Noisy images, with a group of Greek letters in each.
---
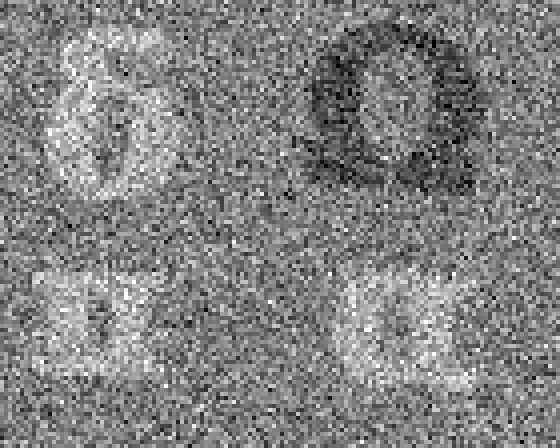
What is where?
top left: light delta; top right: dark omega; bottom left: light pi; bottom right: light alpha
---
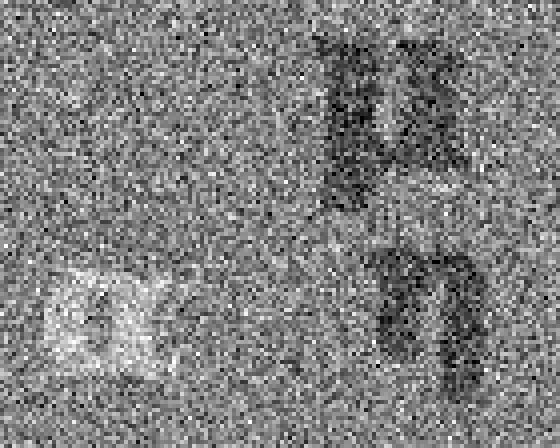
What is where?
top right: dark mu; bottom left: light alpha; bottom right: dark eta
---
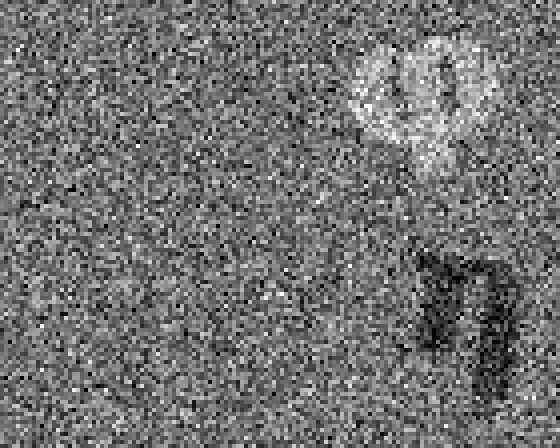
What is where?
top right: light phi; bottom right: dark eta
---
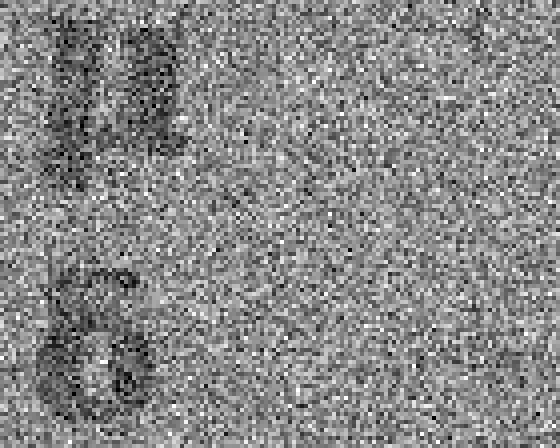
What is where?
top left: dark mu; bottom left: dark delta
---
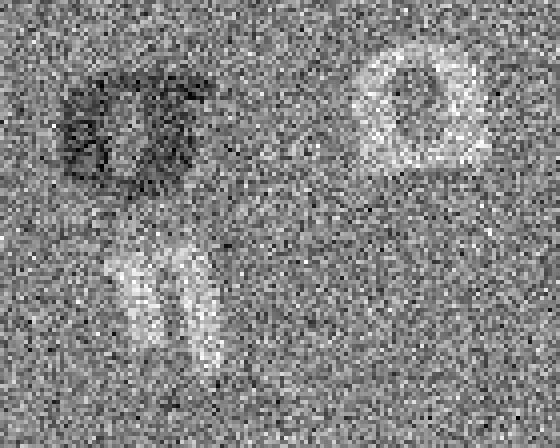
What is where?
top left: dark sigma; top right: light omega; bottom left: light eta
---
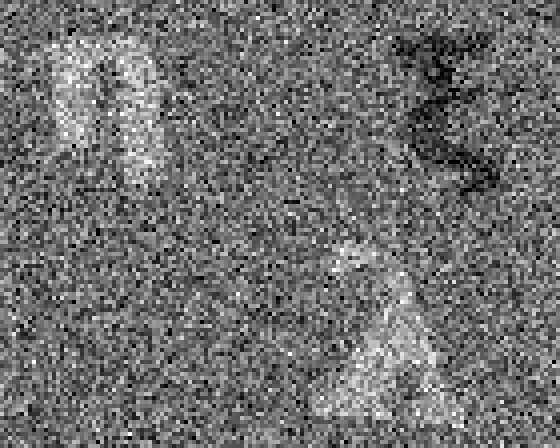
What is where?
top left: light eta; top right: dark xi; bottom right: light lambda
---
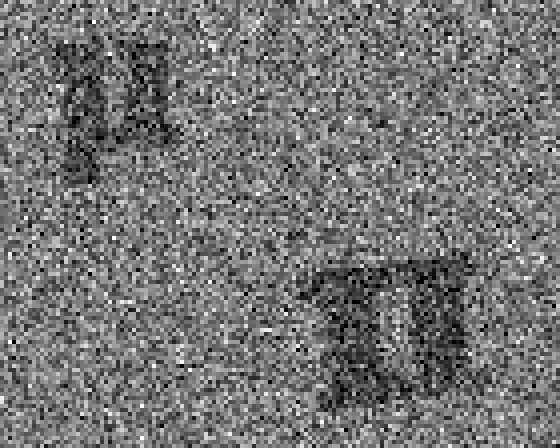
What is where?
top left: dark mu; bottom right: dark pi
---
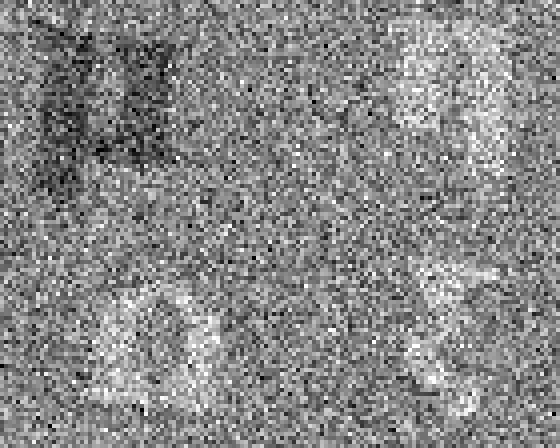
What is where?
top left: dark mu; top right: light eta; bottom left: light omega; bottom right: light xi
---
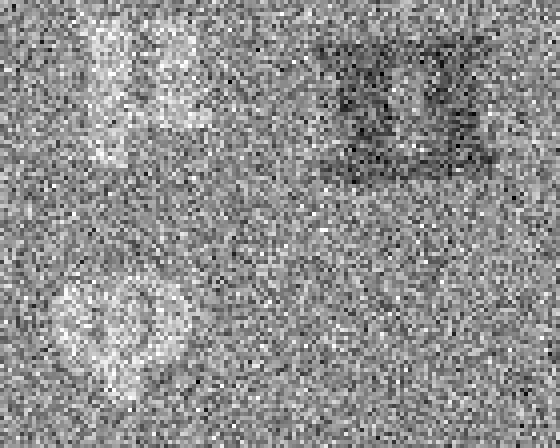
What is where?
top left: light mu; top right: dark pi; bottom left: light phi
